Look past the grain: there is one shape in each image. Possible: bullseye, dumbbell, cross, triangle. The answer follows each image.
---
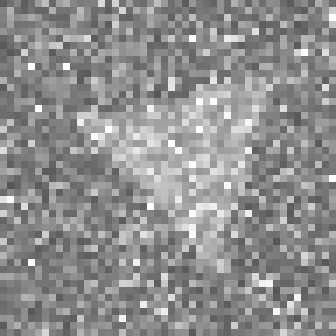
triangle
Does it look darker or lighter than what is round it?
lighter
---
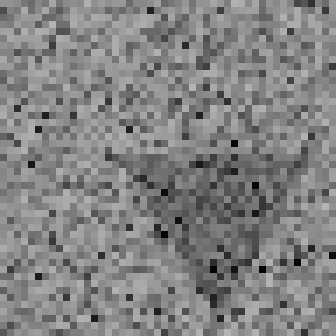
triangle
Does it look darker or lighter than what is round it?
darker
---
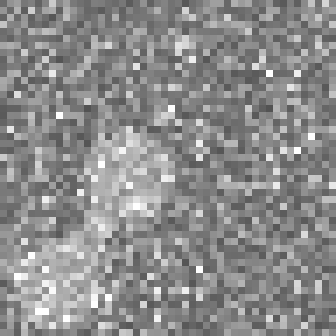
dumbbell
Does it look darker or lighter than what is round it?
lighter
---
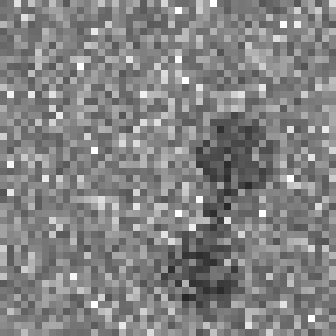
dumbbell
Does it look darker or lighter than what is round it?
darker
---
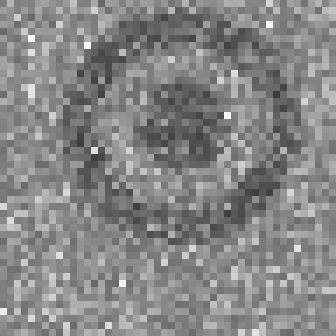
bullseye
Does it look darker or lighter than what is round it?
darker
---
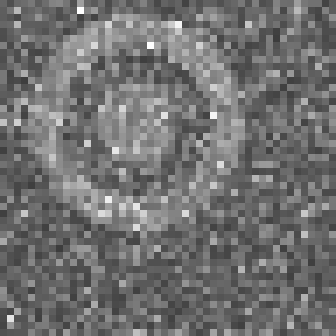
bullseye
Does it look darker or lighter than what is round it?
lighter
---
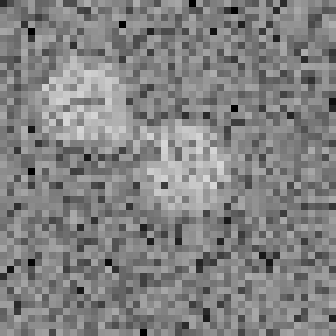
dumbbell
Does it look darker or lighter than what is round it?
lighter
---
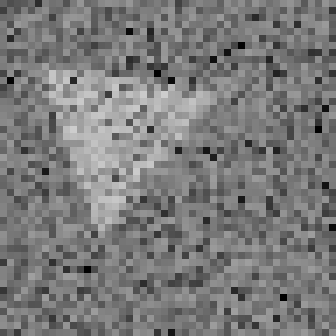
triangle
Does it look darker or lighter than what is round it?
lighter
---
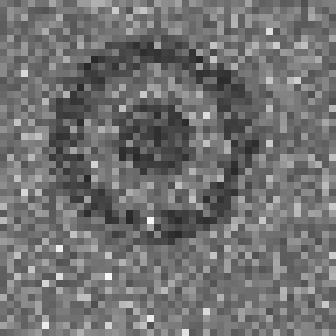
bullseye
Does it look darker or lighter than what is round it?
darker
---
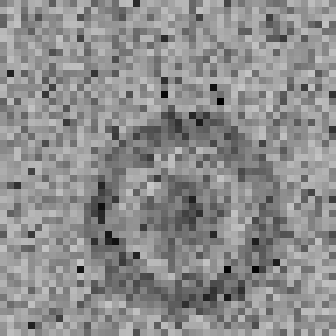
bullseye
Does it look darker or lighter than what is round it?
darker
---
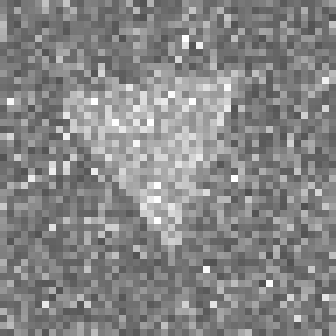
triangle
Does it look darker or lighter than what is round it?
lighter
